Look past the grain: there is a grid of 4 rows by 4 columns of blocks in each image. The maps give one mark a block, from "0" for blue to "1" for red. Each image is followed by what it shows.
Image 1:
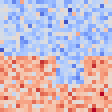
0 0 0 0
0 0 0 0
1 1 0 1
1 1 1 1
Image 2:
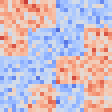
1 1 0 0
1 0 0 1
0 0 1 1
0 1 0 1
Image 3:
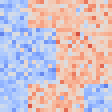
0 1 1 1
0 0 1 1
0 0 1 1
0 1 1 0
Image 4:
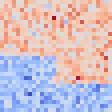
1 1 1 1
1 1 1 1
0 0 1 1
0 0 0 0
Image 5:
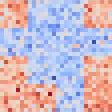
1 0 0 1
0 0 0 0
1 0 0 1
1 1 0 1
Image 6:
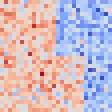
1 1 0 0
1 1 0 0
1 1 1 0
1 1 1 0
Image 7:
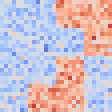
0 0 1 1
0 0 0 1
0 0 1 0
0 1 1 0
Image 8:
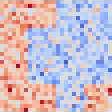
1 1 0 0
1 0 0 0
1 0 0 0
1 1 0 1
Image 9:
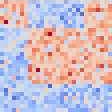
1 0 0 1
0 1 1 1
0 1 1 1
0 0 0 0
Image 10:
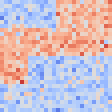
0 0 1 1
1 1 1 1
1 0 0 0
0 0 0 0
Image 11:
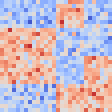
0 0 1 0
1 1 0 0
1 1 0 1
0 0 1 1
